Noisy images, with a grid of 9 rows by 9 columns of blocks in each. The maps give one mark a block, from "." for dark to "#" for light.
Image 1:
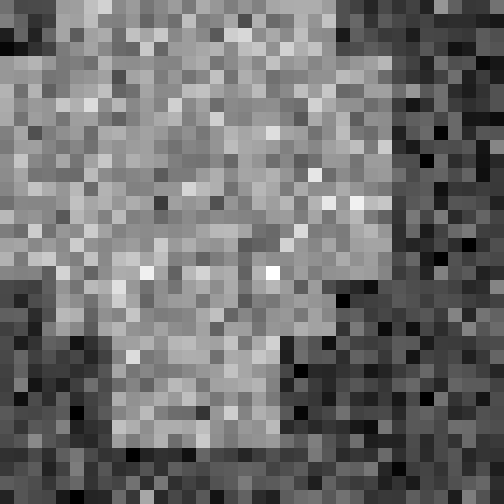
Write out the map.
. # # # # # . . .
# # # # # # # . .
# # # # # # # . .
# # # # # # # . .
# # # # # # # . .
. # # # # # . . .
. . # # # . . . .
. . # # # . . . .
. . . . . . . . .
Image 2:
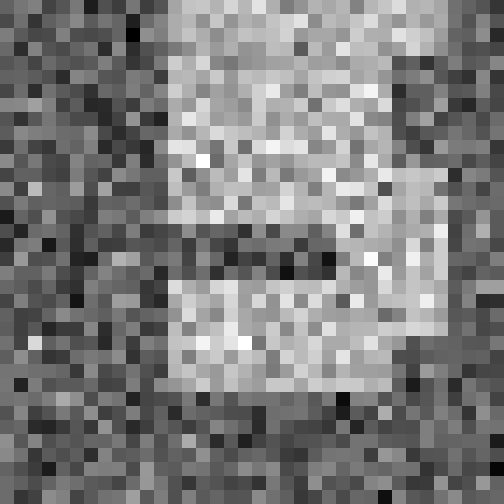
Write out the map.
. . . # # # # # .
. . . # # # # . .
. . . # # # # . .
. . . # # # # # .
. . . . . . # # .
. . . # # # # # .
. . . # # # # . .
. . . . . . . . .
. . . . . . . . .
